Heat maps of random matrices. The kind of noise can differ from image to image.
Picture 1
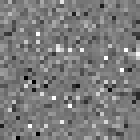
heavy tails
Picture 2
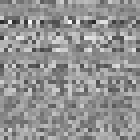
rows of uneven size
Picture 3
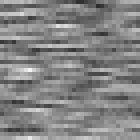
streaked along the rows
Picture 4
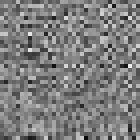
low rank plus noise
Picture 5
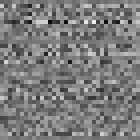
rows of uneven size
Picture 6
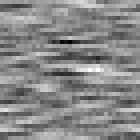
streaked along the rows
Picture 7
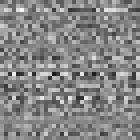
rows of uneven size
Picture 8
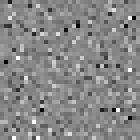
heavy tails
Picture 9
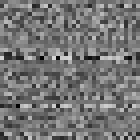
rows of uneven size
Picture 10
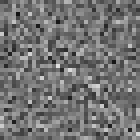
independent entries
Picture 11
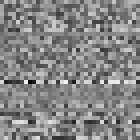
rows of uneven size
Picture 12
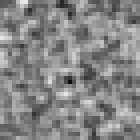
blotchy
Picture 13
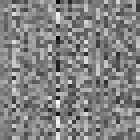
columns of uneven size
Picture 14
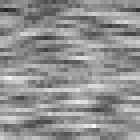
streaked along the rows
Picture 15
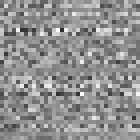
rows of uneven size
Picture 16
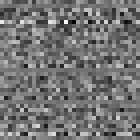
rows of uneven size
